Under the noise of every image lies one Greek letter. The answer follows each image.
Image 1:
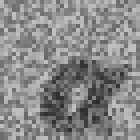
alpha
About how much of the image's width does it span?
two thirds
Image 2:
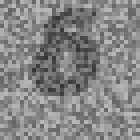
delta
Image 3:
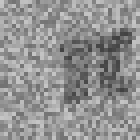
pi
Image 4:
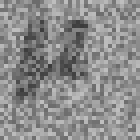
mu
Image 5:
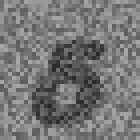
delta
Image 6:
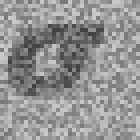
sigma
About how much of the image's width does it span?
two thirds
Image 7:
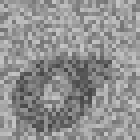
sigma
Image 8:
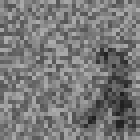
lambda
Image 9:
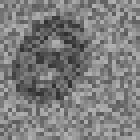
theta
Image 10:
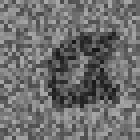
alpha
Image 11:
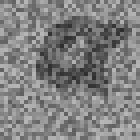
alpha
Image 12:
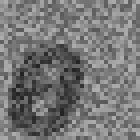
theta
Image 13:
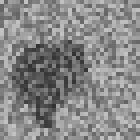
phi
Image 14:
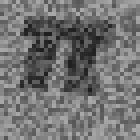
pi
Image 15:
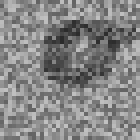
sigma
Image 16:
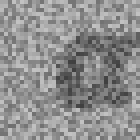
alpha
